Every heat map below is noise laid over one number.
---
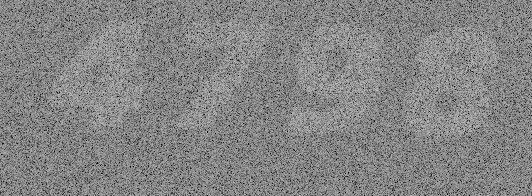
4798
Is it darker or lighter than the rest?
lighter
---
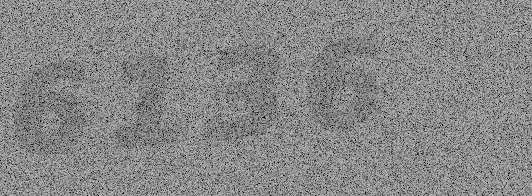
6136
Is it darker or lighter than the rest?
darker
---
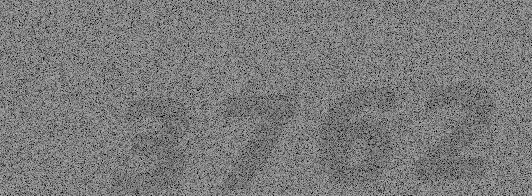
3762
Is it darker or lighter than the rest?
darker
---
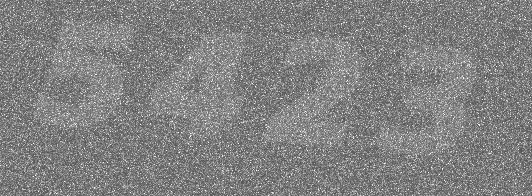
5423
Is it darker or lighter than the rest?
lighter
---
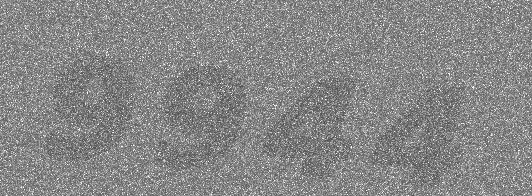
9944
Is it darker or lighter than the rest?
darker
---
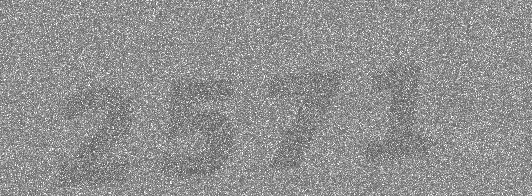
2571
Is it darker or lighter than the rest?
darker
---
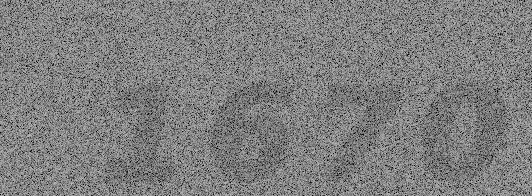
1670
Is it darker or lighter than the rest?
darker
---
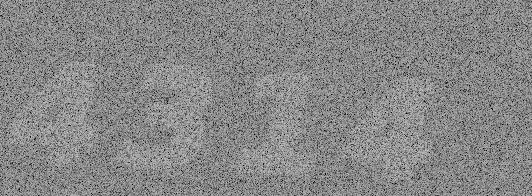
4314
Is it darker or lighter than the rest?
lighter
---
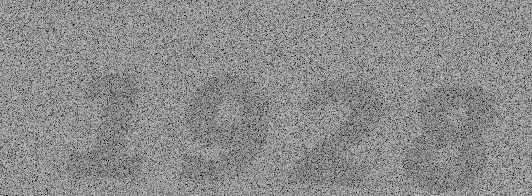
1928
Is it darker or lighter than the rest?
darker
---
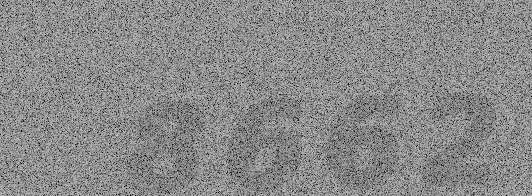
8662
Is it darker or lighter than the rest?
darker
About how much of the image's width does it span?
two thirds
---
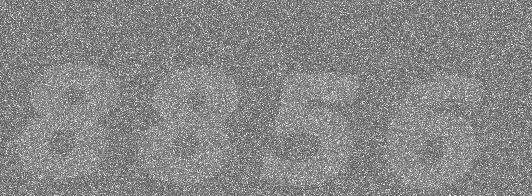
8856
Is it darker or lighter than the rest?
lighter
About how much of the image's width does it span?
nearly all
